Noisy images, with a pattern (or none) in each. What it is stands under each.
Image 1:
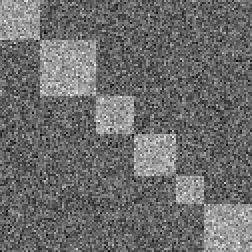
blocks along the diagonal
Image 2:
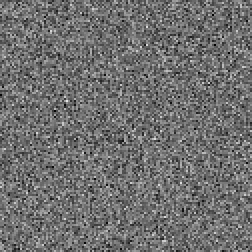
only noise
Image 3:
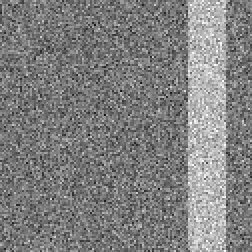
one band of columns
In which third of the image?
right
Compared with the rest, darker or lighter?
lighter
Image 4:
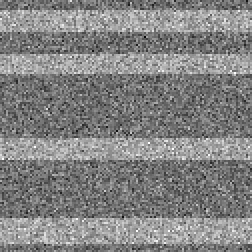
bands of rows
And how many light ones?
4
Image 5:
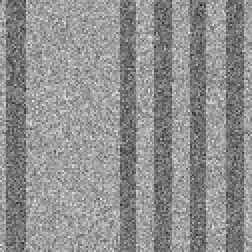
bands of columns
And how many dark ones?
5
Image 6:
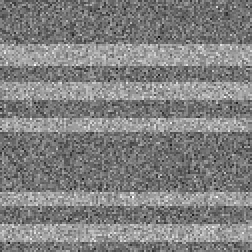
bands of rows
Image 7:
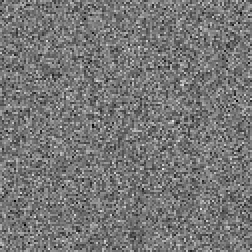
only noise
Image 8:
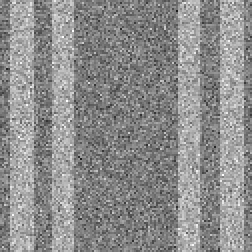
bands of columns
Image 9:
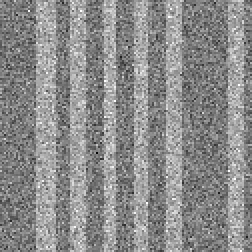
bands of columns
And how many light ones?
6
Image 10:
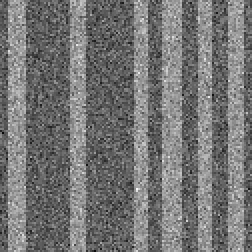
bands of columns
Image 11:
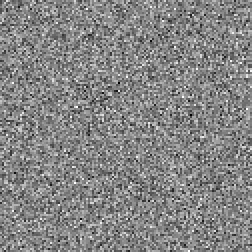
only noise
